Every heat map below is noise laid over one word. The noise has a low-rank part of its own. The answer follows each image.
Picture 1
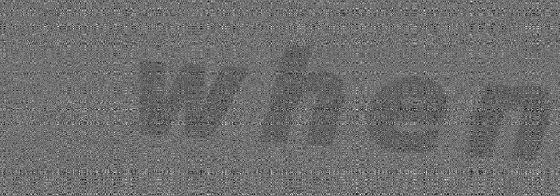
when
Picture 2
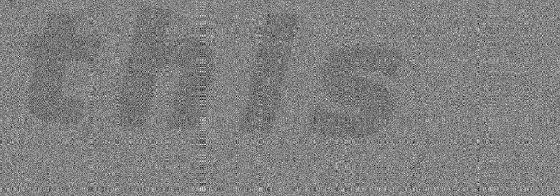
this
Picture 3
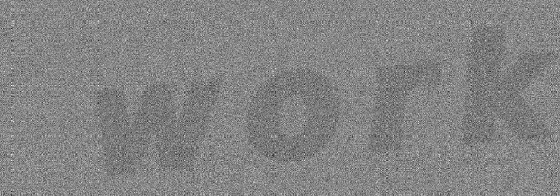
work
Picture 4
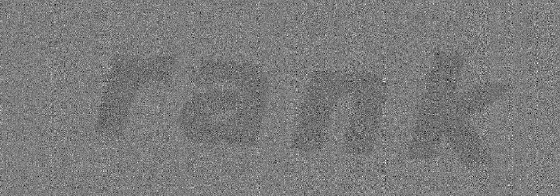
rank
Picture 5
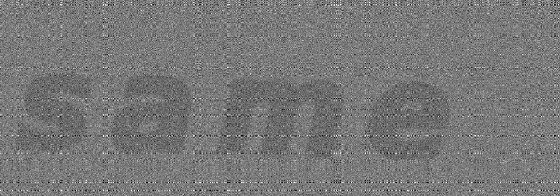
same
